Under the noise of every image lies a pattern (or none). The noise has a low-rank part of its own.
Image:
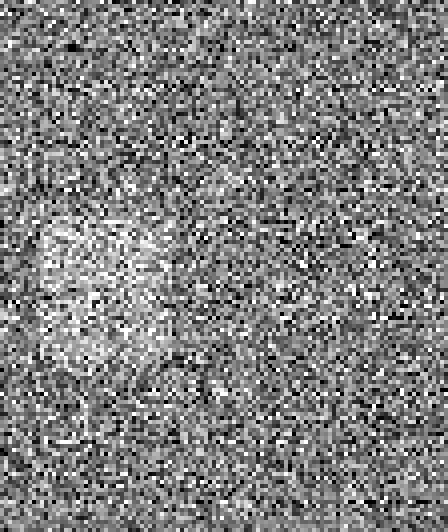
one block
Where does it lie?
middle left
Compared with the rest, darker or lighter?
lighter
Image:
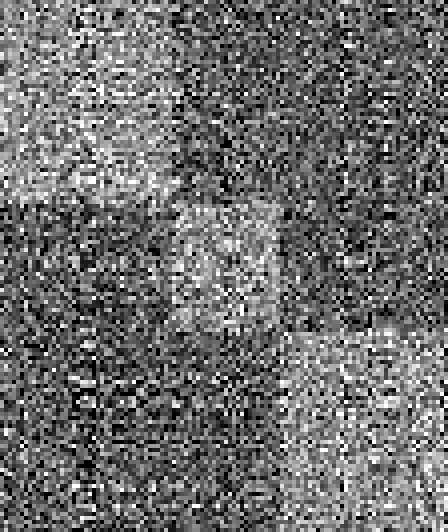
blocks along the diagonal
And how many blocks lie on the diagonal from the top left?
3
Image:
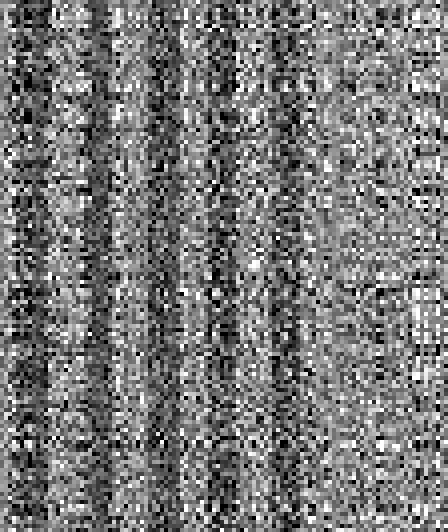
bands of columns
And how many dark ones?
5
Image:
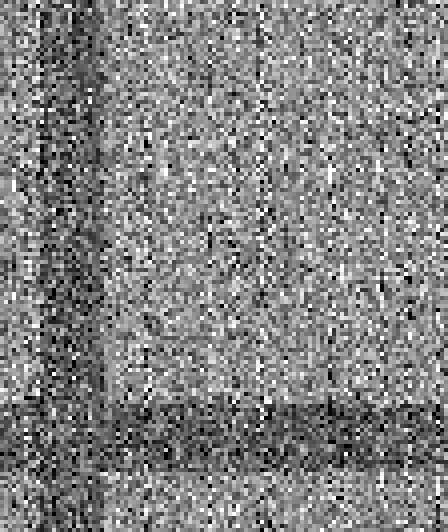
bands of rows crossing bands of columns
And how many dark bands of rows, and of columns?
1 and 1
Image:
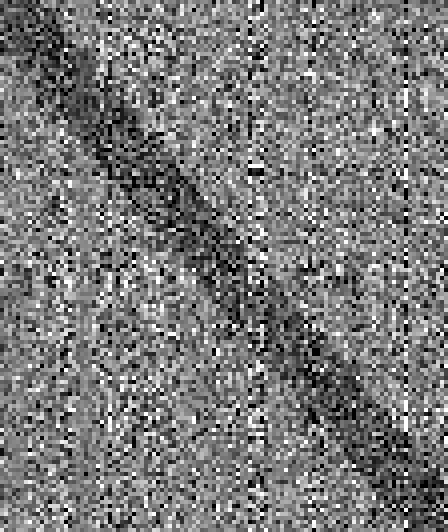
a diagonal band
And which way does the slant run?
top left to bottom right
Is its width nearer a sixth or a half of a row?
a sixth
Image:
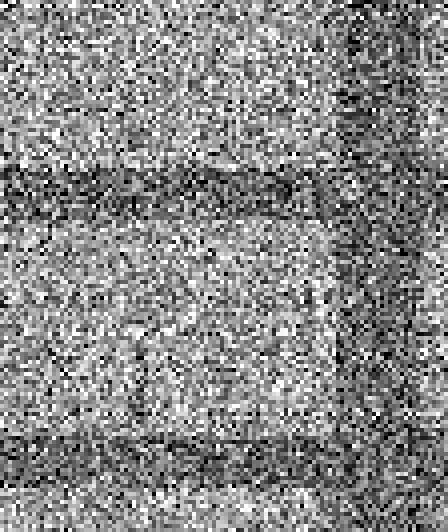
bands of rows crossing bands of columns
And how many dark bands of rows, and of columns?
2 and 1
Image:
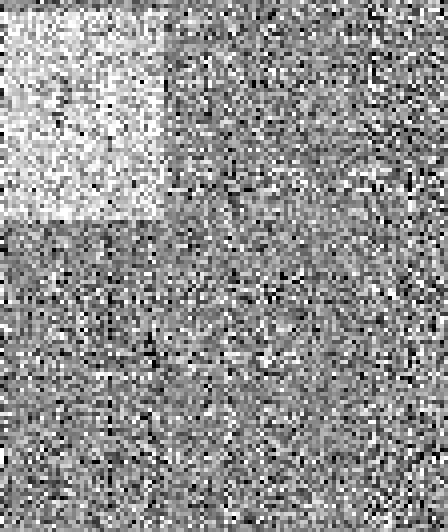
one block
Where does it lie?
top left
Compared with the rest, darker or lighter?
lighter
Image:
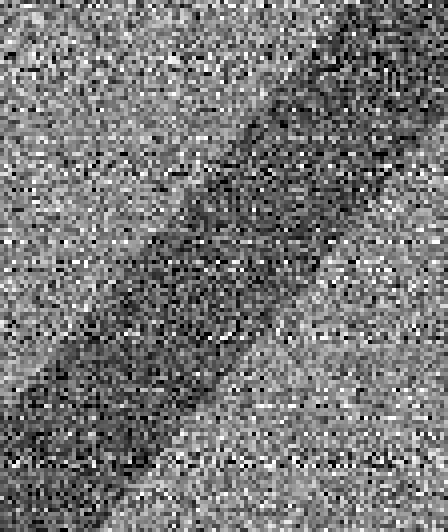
a diagonal band
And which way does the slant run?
bottom left to top right
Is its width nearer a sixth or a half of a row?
a half
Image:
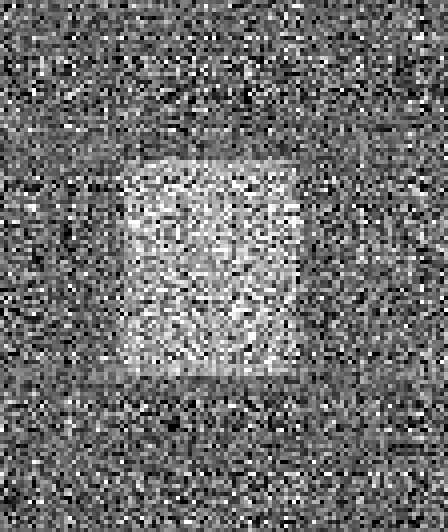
one block
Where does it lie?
centre
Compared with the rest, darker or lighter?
lighter
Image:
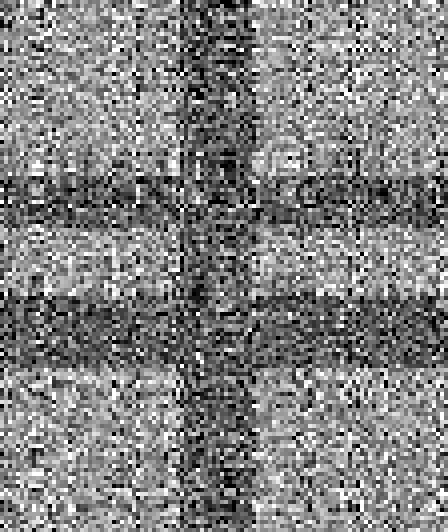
bands of rows crossing bands of columns
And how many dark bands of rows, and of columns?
2 and 1
